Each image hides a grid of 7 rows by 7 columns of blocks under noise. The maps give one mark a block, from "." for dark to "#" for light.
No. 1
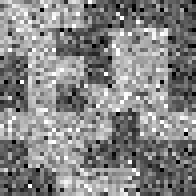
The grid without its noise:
# # # . . . .
# # . . # # .
. # # . # # .
. # . # # # .
# # # # . # #
. # # . . . .
. . # # # . .
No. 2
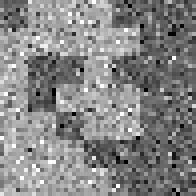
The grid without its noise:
. # # # . . .
# # # # # . .
# . . # . . .
# . # # # . .
# # . # # . .
# # # . . . .
# # # # . . .
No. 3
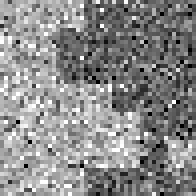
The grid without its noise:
# # # . . . .
# # . . . . .
# # . . . . .
# # # # . . .
# # # # # . .
# # # # # . #
# # # . . . .
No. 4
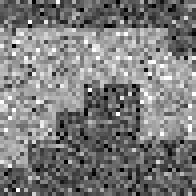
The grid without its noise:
. . . . . . .
# # # # # # .
# # # # # # #
# # # . . # #
# # . . . # #
# . . . . . .
. . . . . . .
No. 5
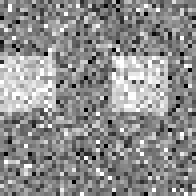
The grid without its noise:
. . . . . . .
. . . . . . .
# # . . # # .
# # . . # # .
. . . . . . .
. . . . . . .
. . . . . . .
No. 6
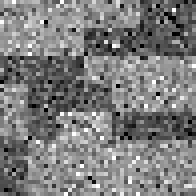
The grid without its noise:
# # # # # . .
# # # . . . .
. . . # # # #
# . . . # # #
# . # # . . .
. # # # # # #
. # # # # # #
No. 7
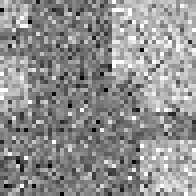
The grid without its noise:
# . . . # # #
. . . . # # #
# . . . # # #
# . . . . # #
. . . . . . .
. . . . . # #
. . . . . # #
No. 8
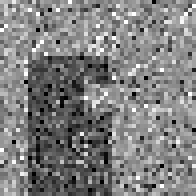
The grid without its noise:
# # # # # # #
# # # # # # #
# . . . # # #
# . . # # # #
# . . . # # #
# . . . # # #
# . . . # # #
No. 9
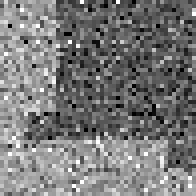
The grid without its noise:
# # . . . . .
# # . . . . .
# # . . . . .
# # . . . . .
# . . . . . .
# # # # # # .
# # # # # # #
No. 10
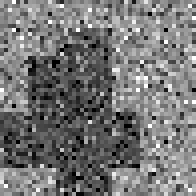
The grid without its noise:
# # # # # # #
# # . . # # #
# . . . # # #
# . . . # # #
. . . . . # #
. . . . . # #
# # . . # # #
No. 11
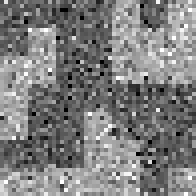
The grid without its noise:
. . . . # . #
. # . . # # #
# # . . # # #
# . . . . . .
# . . # . . .
. . . # # . .
# # # # # . #
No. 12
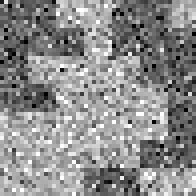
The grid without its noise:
. . # # . . #
. . . # . . .
. # # # # . .
. . # # # # .
# # # # # # .
# # # # # . .
# # # . . # #
